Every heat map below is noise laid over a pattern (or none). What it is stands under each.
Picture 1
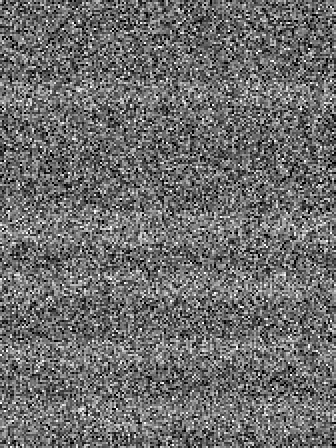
bands of rows
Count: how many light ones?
5
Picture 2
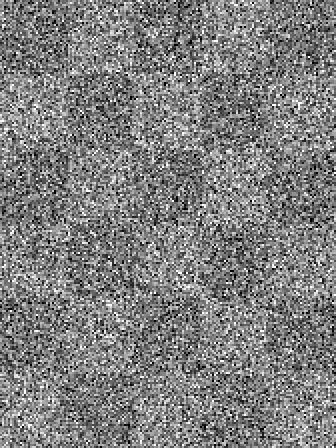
a checkerboard
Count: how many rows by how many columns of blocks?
6 by 5
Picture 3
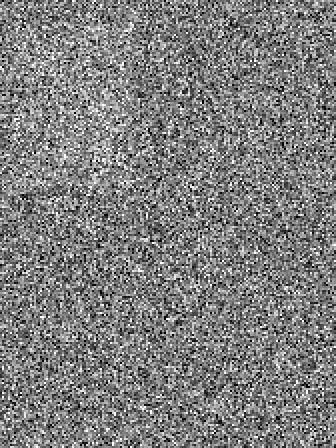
one block
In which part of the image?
top left
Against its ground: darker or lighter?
lighter
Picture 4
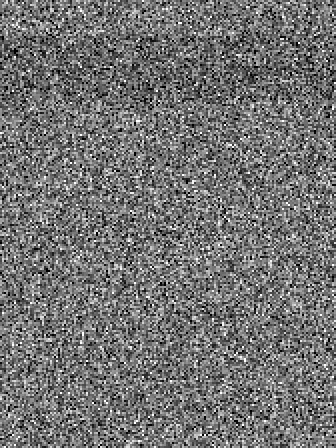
one band of rows
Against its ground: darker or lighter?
darker
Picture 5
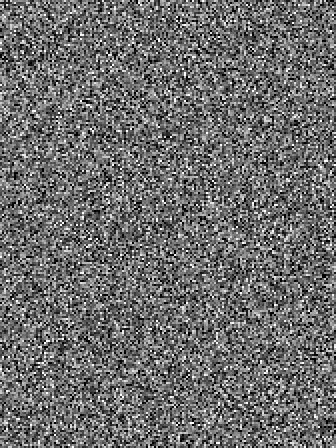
only noise
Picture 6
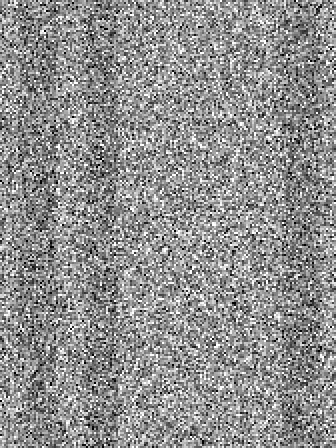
bands of columns
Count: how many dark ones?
3
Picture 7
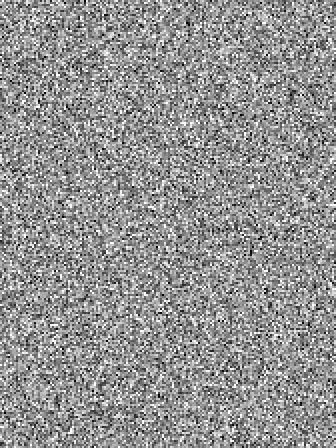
only noise
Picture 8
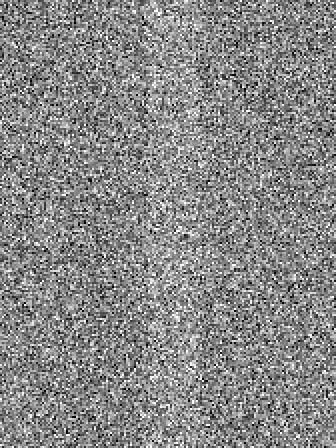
one band of columns
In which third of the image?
middle
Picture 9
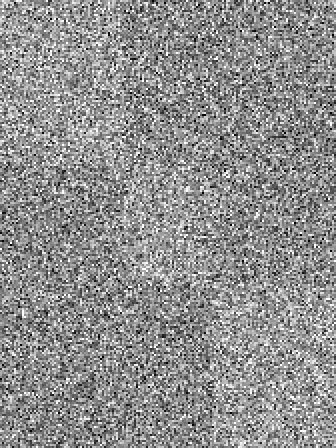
blocks along the diagonal
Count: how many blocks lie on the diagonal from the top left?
3
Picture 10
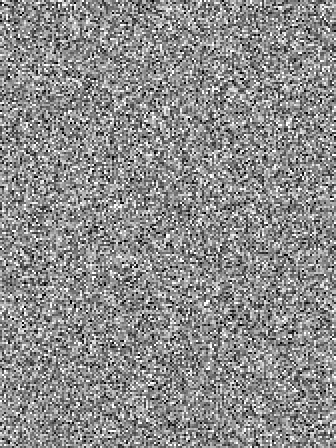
only noise
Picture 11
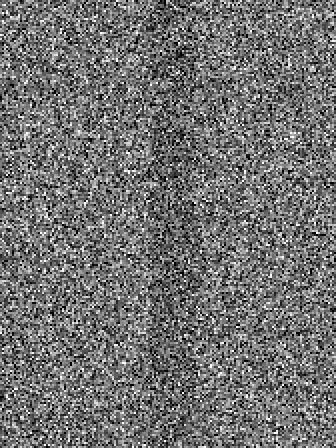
one band of columns
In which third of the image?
middle
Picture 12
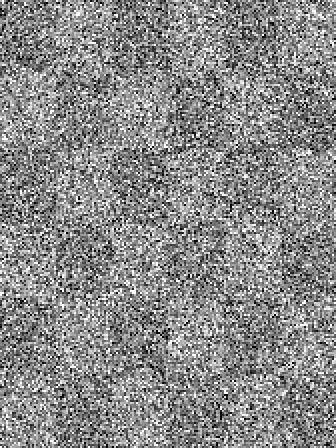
a checkerboard
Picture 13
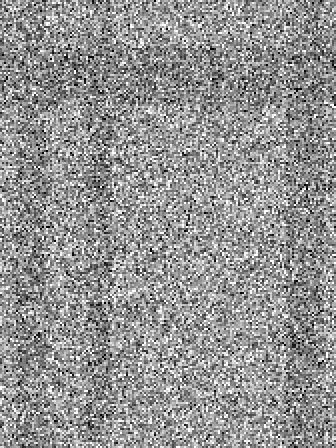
bands of rows crossing bands of columns
